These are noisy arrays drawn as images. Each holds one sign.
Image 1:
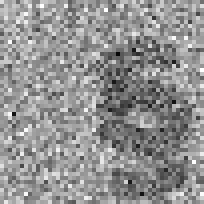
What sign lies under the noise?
section sign
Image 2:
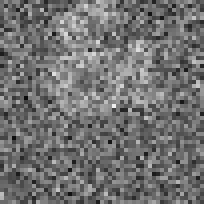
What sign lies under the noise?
ampersand
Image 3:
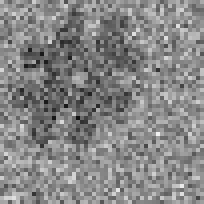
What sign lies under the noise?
hash sign
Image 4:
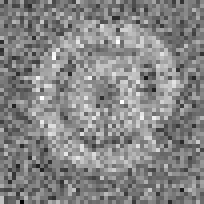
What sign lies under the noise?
at sign
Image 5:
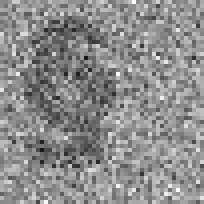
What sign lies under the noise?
section sign
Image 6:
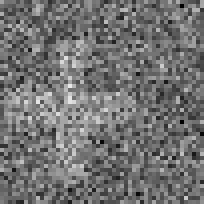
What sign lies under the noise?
plus sign
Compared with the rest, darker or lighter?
lighter
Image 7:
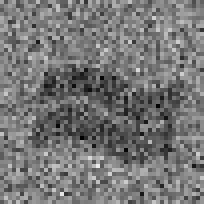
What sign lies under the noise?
approximately sign
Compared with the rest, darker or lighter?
darker
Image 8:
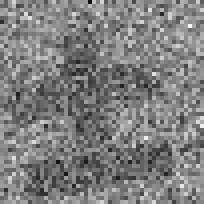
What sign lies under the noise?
plus-minus sign
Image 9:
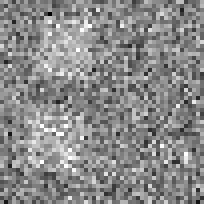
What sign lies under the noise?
colon
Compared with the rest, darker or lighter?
lighter
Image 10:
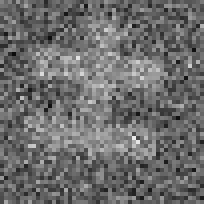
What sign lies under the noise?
plus-minus sign
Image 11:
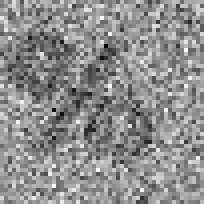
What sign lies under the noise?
percent sign
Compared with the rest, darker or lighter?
darker
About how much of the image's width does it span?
two thirds
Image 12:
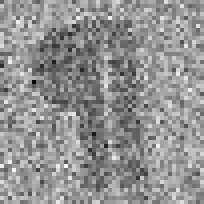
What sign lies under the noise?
pilcrow
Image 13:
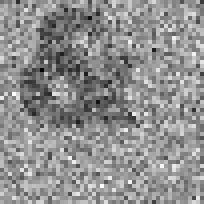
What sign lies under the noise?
ampersand
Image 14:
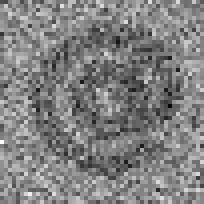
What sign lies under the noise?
at sign
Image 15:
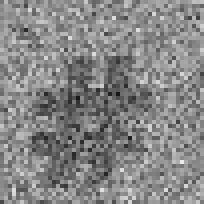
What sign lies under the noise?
hash sign
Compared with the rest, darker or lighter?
darker
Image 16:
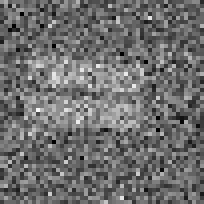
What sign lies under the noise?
equals sign
